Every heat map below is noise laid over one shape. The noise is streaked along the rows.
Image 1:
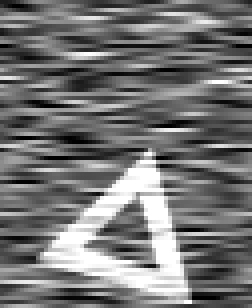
triangle frame
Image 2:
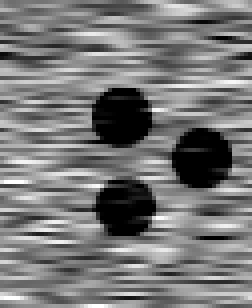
three dots
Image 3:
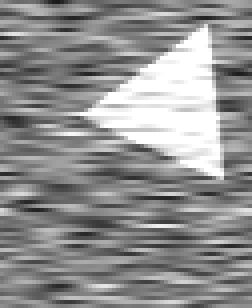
triangle
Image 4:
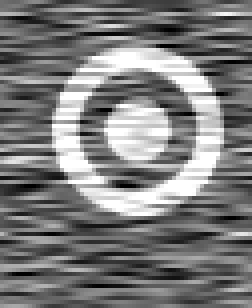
bullseye
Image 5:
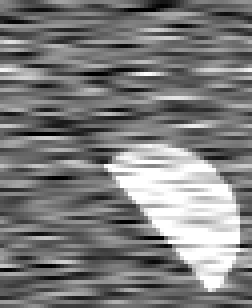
half disc
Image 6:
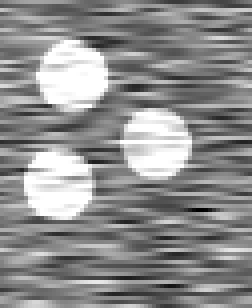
three dots
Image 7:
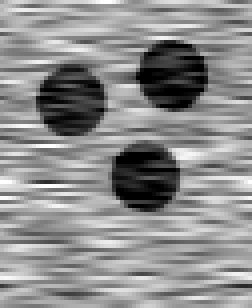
three dots
